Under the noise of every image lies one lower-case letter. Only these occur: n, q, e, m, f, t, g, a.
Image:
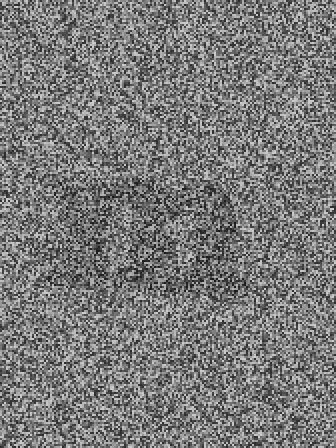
m
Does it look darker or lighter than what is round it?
darker
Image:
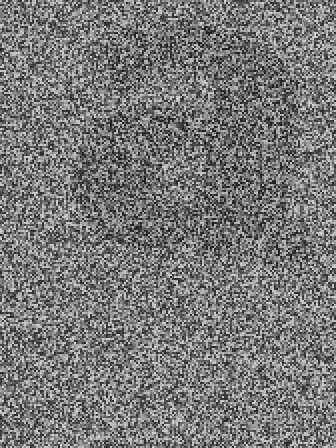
a
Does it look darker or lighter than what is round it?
darker
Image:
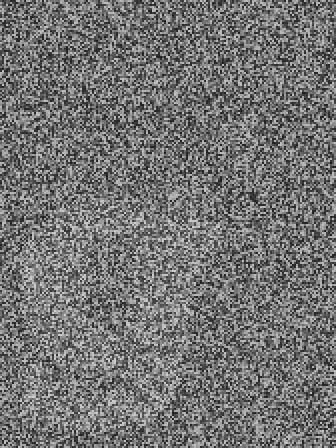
g
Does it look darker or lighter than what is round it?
lighter
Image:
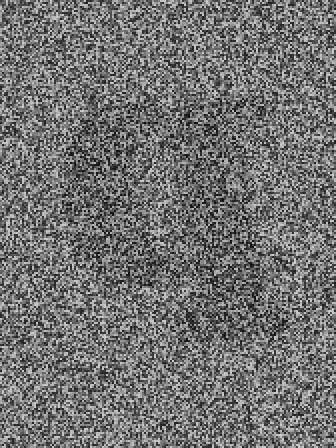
q
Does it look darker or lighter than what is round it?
darker
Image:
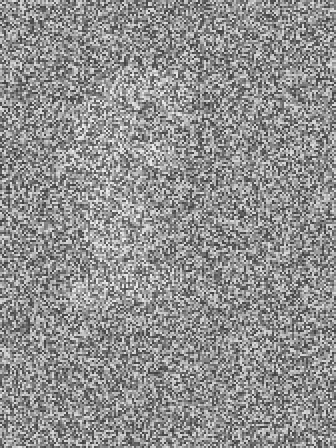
f
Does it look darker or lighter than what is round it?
lighter
